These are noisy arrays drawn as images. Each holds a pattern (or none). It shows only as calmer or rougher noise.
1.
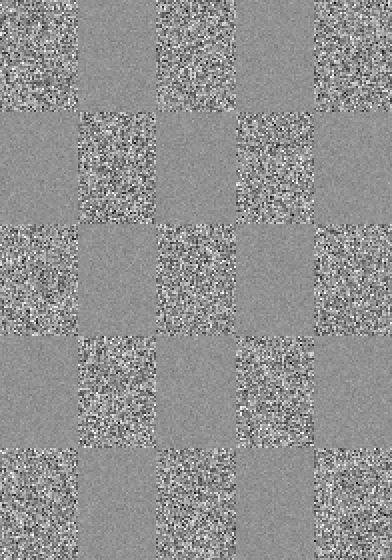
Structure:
a checkerboard
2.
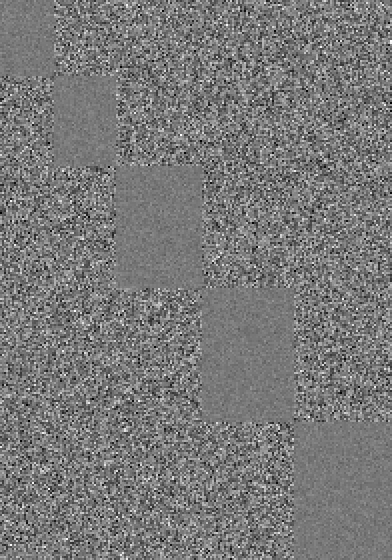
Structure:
blocks along the diagonal
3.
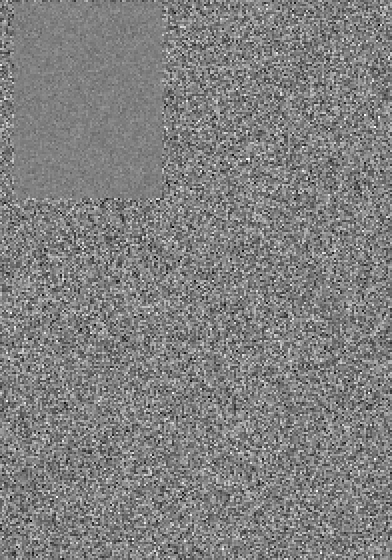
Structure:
one block
